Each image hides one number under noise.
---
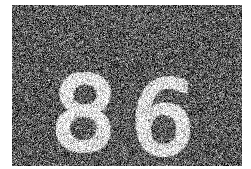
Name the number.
86
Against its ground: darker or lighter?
lighter
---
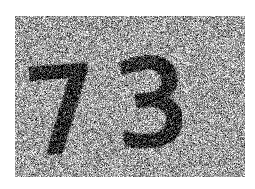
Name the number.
73
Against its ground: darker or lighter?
darker
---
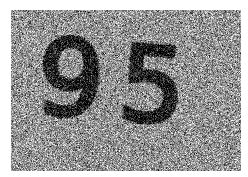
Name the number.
95
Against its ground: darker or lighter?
darker
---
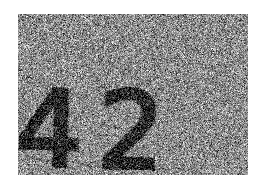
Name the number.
42
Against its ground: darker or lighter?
darker
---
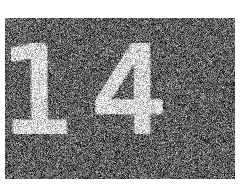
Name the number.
14
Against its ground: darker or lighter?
lighter
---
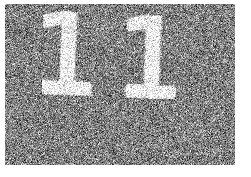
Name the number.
11
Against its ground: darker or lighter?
lighter
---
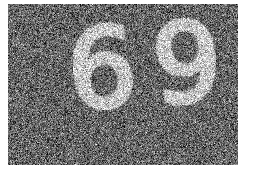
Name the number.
69
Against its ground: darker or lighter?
lighter
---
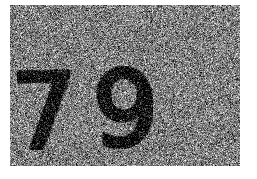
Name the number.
79
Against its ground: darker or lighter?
darker
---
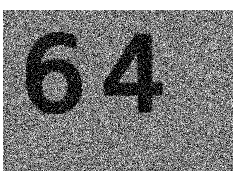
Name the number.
64
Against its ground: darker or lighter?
darker
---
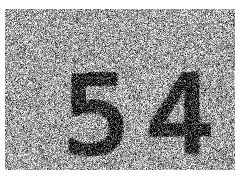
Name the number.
54
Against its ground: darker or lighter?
darker
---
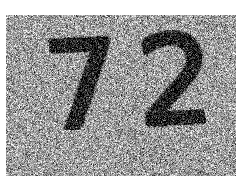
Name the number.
72
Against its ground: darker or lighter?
darker
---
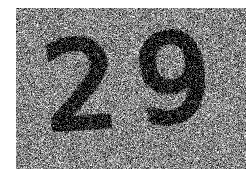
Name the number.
29
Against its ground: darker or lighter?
darker
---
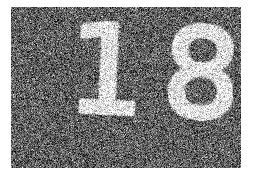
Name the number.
18
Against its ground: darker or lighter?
lighter
